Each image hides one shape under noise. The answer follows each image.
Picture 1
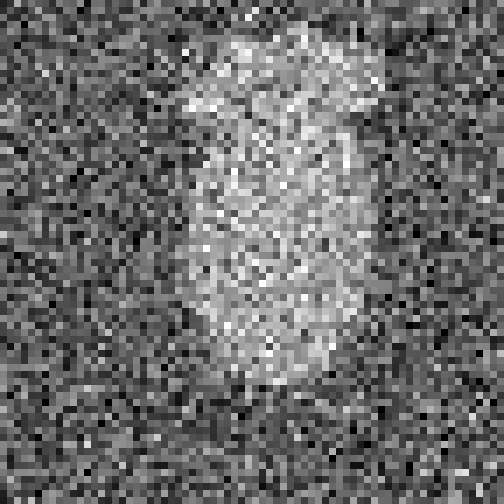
footprint
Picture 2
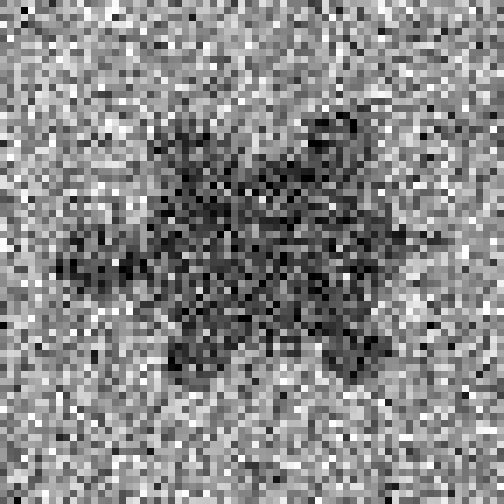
turtle
